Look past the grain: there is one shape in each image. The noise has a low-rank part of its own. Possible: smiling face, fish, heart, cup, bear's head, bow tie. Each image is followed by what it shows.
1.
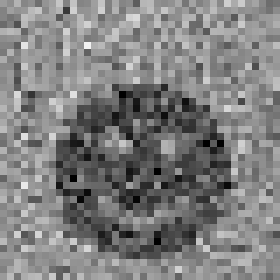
smiling face
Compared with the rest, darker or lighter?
darker
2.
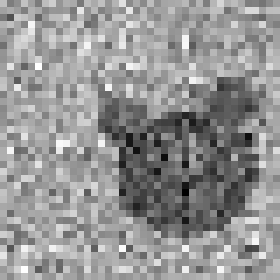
bear's head
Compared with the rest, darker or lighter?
darker
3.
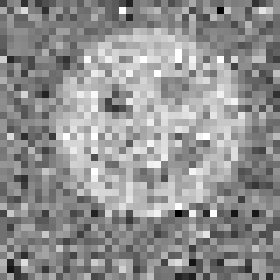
smiling face
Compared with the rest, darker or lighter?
lighter
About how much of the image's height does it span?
two thirds
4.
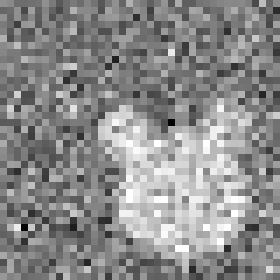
bear's head
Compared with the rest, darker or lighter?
lighter
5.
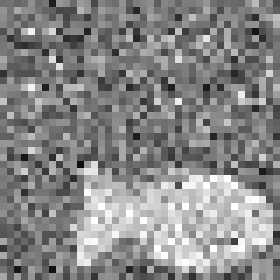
fish
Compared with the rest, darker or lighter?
lighter
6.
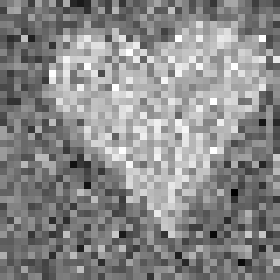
heart
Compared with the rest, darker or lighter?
lighter
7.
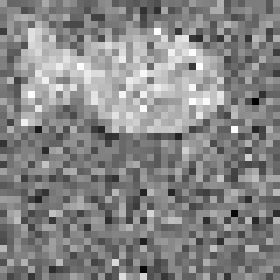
fish
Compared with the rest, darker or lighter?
lighter
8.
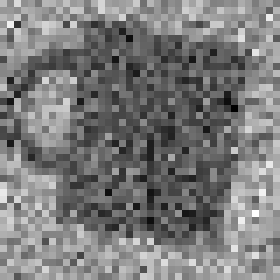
cup
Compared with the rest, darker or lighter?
darker
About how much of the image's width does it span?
nearly all
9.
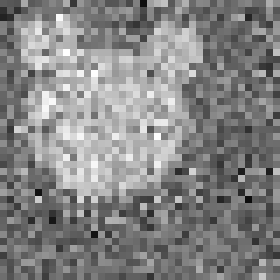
bear's head
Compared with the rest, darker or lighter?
lighter
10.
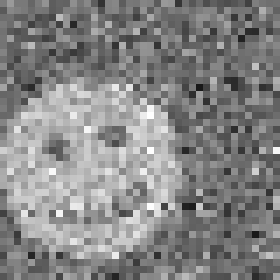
smiling face
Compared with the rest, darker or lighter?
lighter
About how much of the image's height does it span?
two thirds
